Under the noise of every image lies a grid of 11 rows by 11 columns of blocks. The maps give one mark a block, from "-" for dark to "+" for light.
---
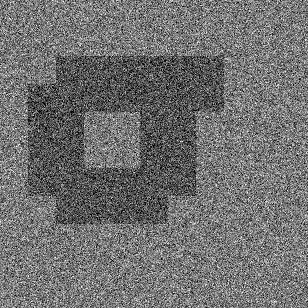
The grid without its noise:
+++++++++++
+++++++++++
++------+++
+-------+++
+--++--++++
+--++--++++
+------++++
++----+++++
+++++++++++
+++++++++++
+++++++++++
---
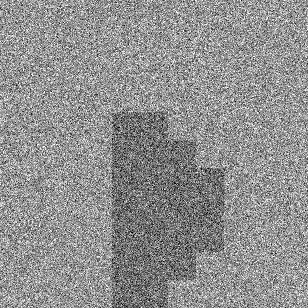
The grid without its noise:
+++++++++++
+++++++++++
+++++++++++
+++++++++++
++++--+++++
++++---++++
++++----+++
++++----+++
++++----+++
++++---++++
++++--+++++
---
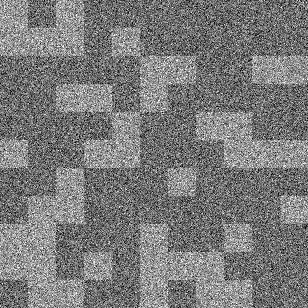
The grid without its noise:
+-+--------
+++-+------
-----++--++
--++-+-----
----+--++--
+--++---+++
--+---+----
-++-------+
++---+--+--
++-+-+++---
-++--+-++--
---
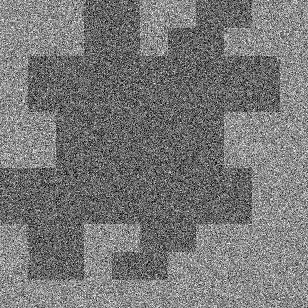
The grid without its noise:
+++--++--++
+++--+--+++
+---------+
+---------+
++------+++
++------+++
---------++
---------++
+--++--++++
+--+--+++++
+++++++++++
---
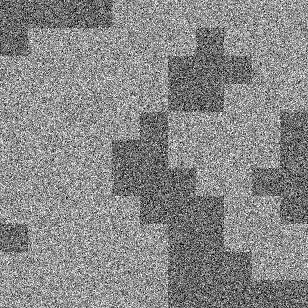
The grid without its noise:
----+++++++
-++++++-+++
++++++---++
++++++--+++
+++++-++++-
++++--++++-
++++---++--
+++++---++-
-+++++--+++
++++++---++
++++++-----
